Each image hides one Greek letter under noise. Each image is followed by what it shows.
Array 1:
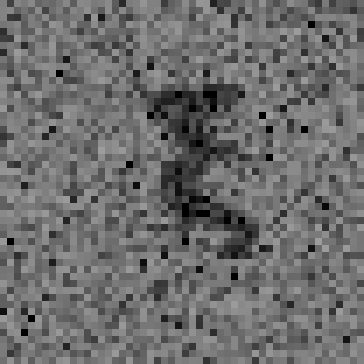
xi
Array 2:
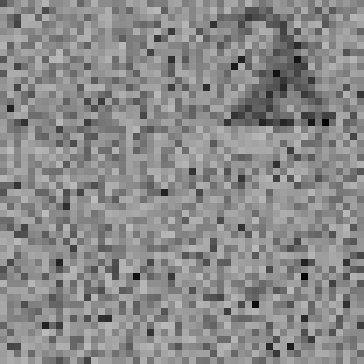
lambda
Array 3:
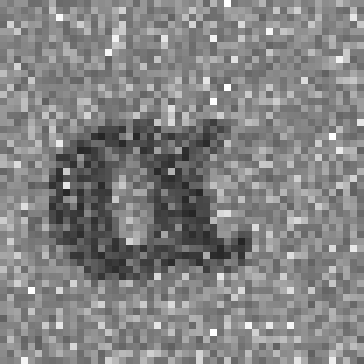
alpha
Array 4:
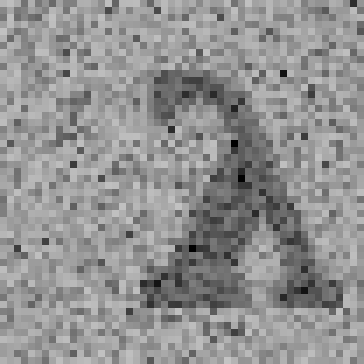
lambda
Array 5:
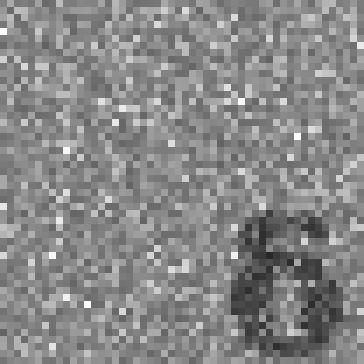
delta
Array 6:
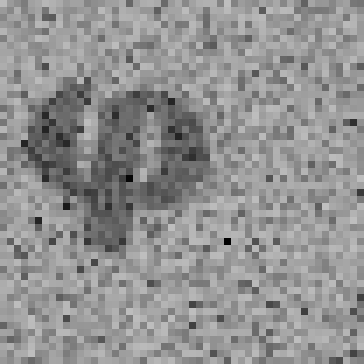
phi
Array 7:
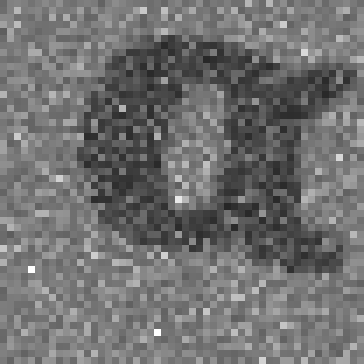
alpha
